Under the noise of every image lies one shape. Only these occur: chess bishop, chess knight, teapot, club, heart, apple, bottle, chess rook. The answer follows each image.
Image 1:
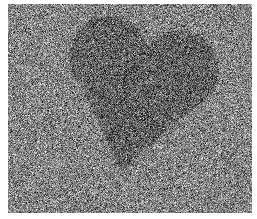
dark heart
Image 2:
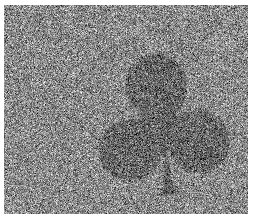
dark club
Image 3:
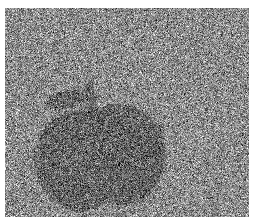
dark apple
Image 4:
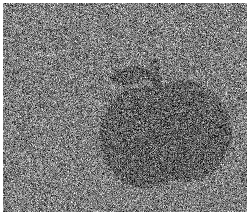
dark apple
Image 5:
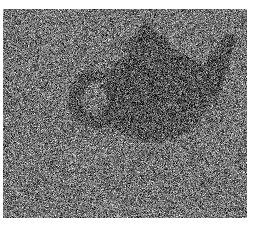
dark teapot
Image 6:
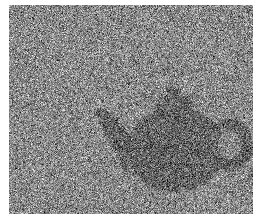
dark teapot
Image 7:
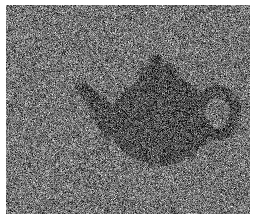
dark teapot
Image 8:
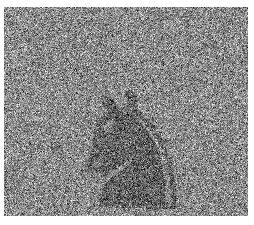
dark chess knight
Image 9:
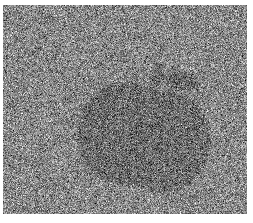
dark apple
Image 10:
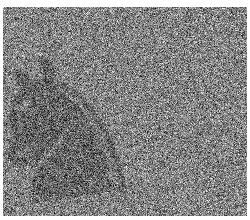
dark chess knight
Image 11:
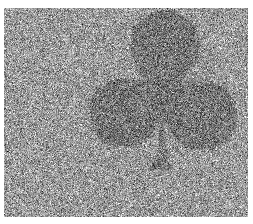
dark club
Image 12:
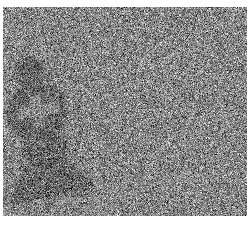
dark chess bishop
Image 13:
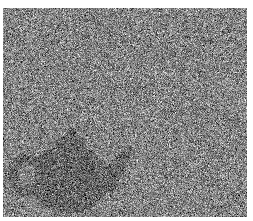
dark teapot
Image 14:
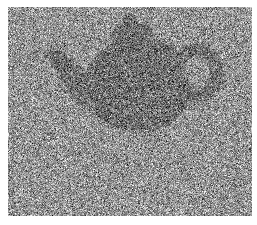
dark teapot
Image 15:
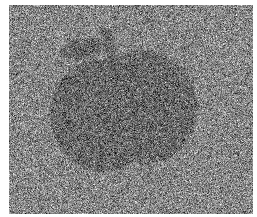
dark apple
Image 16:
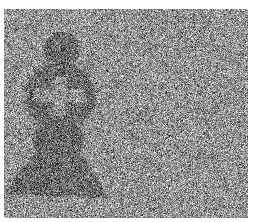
dark chess bishop
